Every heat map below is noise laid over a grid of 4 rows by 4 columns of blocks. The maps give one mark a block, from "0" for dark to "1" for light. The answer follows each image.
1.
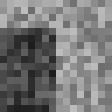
1 1 1 1
0 0 1 1
0 0 1 1
0 0 1 1
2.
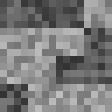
0 0 0 1
1 1 1 0
1 1 0 0
0 1 1 1
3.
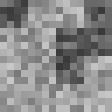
0 1 1 0
1 1 0 0
1 1 0 1
1 1 1 1
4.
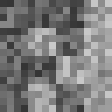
0 0 0 1
0 1 0 1
0 0 1 1
0 1 0 1
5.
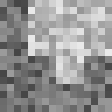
0 1 1 1
0 1 1 1
0 0 1 0
0 0 0 0
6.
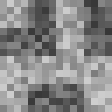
1 0 1 0
0 0 1 0
1 1 1 1
1 0 0 1
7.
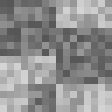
0 0 1 1
0 0 0 0
1 1 0 0
1 0 1 1
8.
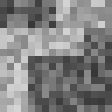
0 0 1 1
1 1 1 0
1 0 0 0
1 0 0 0
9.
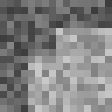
0 0 0 0
0 0 1 1
0 1 1 1
0 1 1 1
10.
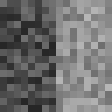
0 0 1 1
0 0 1 1
0 0 1 1
0 0 1 1
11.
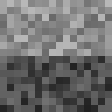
1 1 1 1
1 1 1 1
0 0 0 0
0 0 0 0
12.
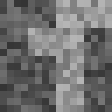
0 0 1 1
0 1 1 0
0 0 1 0
0 0 1 0
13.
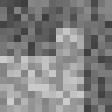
0 0 0 0
0 0 1 0
1 1 1 0
1 1 1 0
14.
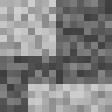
1 1 0 0
1 1 0 0
0 0 0 0
0 1 1 1
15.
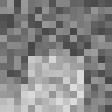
0 0 0 0
0 0 0 0
0 1 1 0
1 1 1 0
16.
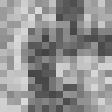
1 1 0 1
1 0 0 0
1 0 1 1
1 0 0 1
